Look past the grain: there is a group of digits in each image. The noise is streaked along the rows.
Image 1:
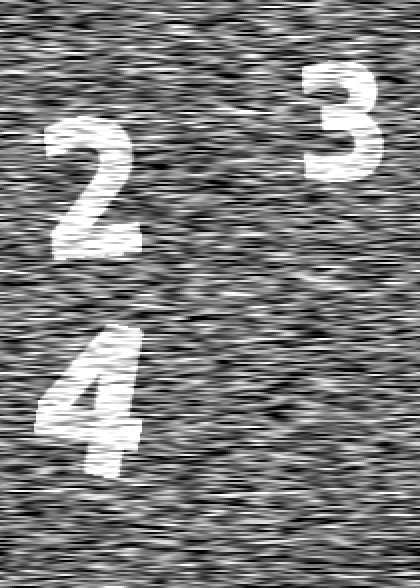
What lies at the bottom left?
4
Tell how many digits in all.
3
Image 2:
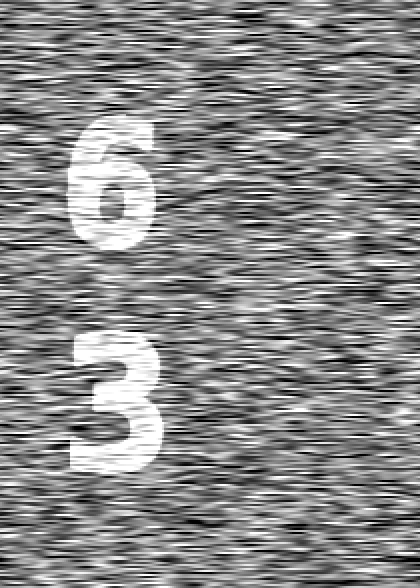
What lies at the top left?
6
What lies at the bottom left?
3
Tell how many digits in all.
2
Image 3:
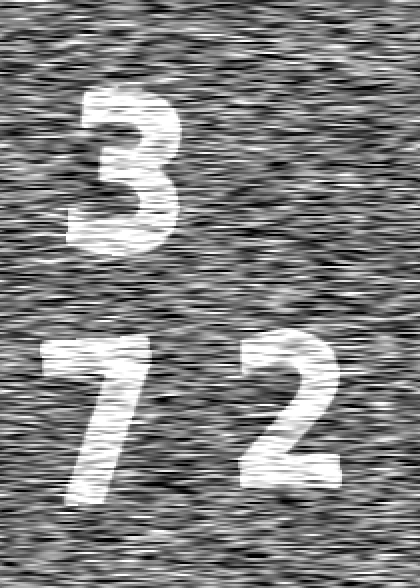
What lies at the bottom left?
7
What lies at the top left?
3
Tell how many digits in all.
3
